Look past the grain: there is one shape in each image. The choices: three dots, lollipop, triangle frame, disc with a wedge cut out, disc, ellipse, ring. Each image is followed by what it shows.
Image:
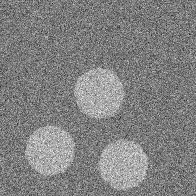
three dots
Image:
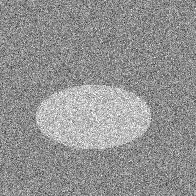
ellipse
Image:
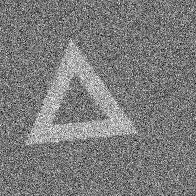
triangle frame
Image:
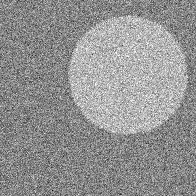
disc
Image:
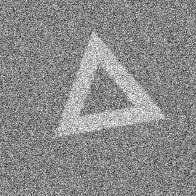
triangle frame
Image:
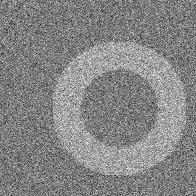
ring
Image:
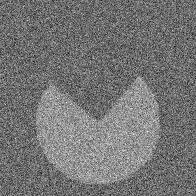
disc with a wedge cut out
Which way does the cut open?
up
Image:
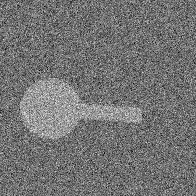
lollipop
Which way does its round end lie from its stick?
left
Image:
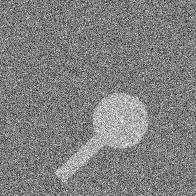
lollipop
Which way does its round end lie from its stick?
up and right
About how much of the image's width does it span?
half
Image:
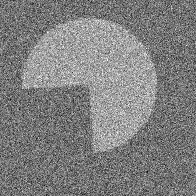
disc with a wedge cut out
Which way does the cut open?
down and left
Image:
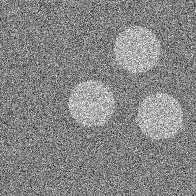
three dots
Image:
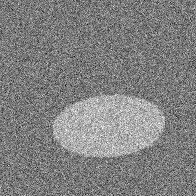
ellipse
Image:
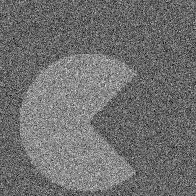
disc with a wedge cut out
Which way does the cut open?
right
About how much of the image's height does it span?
two thirds
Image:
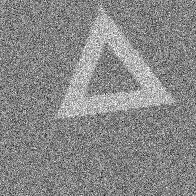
triangle frame
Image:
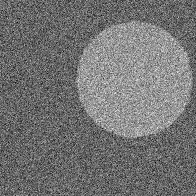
disc
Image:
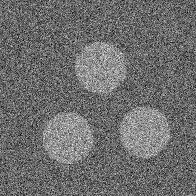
three dots
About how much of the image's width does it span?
two thirds
